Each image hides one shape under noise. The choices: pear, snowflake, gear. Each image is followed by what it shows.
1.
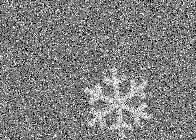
snowflake
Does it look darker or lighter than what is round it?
lighter
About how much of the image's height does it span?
half
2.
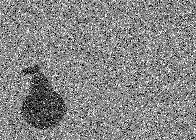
pear
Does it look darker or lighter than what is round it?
darker
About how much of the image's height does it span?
half
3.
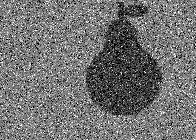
pear
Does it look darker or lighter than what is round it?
darker
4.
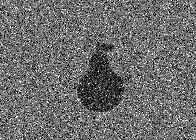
pear
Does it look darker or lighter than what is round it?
darker
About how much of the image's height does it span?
half
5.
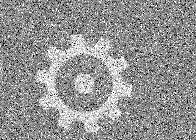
gear
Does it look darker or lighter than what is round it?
lighter
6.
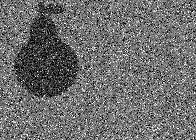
pear
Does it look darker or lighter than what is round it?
darker
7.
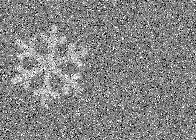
snowflake
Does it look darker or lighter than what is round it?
lighter
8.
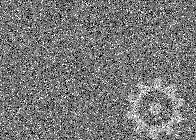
gear
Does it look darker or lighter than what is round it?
lighter
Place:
bottom right
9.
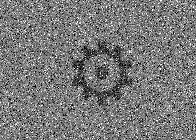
gear
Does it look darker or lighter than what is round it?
darker
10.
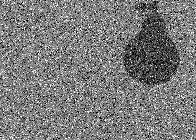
pear
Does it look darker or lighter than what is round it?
darker
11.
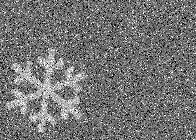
snowflake
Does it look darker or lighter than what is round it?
lighter
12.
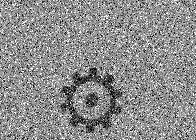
gear
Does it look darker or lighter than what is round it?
darker
